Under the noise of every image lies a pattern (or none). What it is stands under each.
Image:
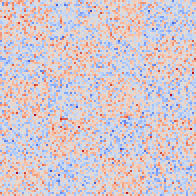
a checkerboard
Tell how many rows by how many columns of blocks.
5 by 4
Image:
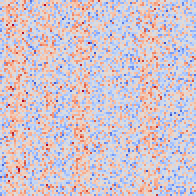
bands of columns
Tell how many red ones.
4
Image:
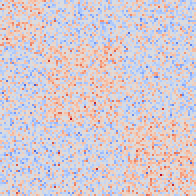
blocks along the diagonal
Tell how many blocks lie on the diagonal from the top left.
3
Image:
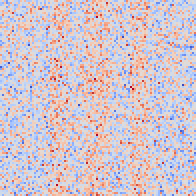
bands of columns
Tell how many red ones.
3
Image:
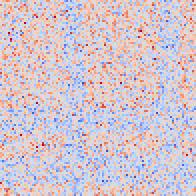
bands of rows crossing bands of columns
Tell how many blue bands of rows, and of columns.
2 and 2
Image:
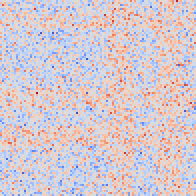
bands of rows crossing bands of columns
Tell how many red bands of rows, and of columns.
3 and 2
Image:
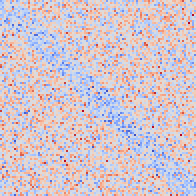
a diagonal band
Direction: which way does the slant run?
top left to bottom right
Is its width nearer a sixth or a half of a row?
a sixth
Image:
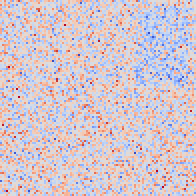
one block
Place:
top right
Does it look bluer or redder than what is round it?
bluer
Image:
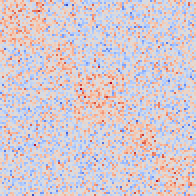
blocks along the diagonal
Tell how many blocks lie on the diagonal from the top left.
5
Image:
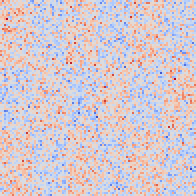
a checkerboard
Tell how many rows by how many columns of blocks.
3 by 6
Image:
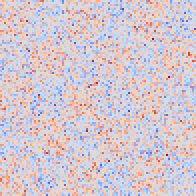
a checkerboard
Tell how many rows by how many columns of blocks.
5 by 6
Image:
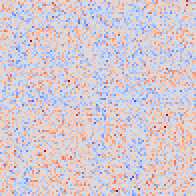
bands of rows crossing bands of columns
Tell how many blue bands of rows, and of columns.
3 and 3
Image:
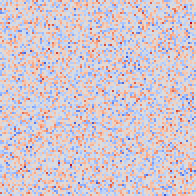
only noise
